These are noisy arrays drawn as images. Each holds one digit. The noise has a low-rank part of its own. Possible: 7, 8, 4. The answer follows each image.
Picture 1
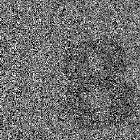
8
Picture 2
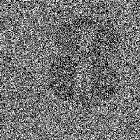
8
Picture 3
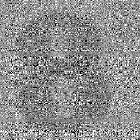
8
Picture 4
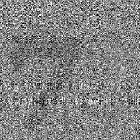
7
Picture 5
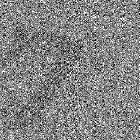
7
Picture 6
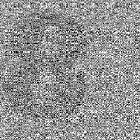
8
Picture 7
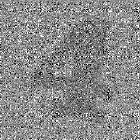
4
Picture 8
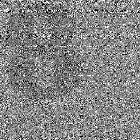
8
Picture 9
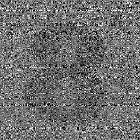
8
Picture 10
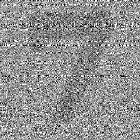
7
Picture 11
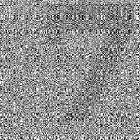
7
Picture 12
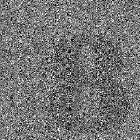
8
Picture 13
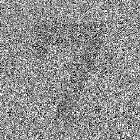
7
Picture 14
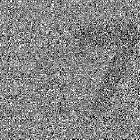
7
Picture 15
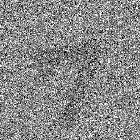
7
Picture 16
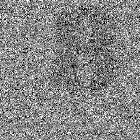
8
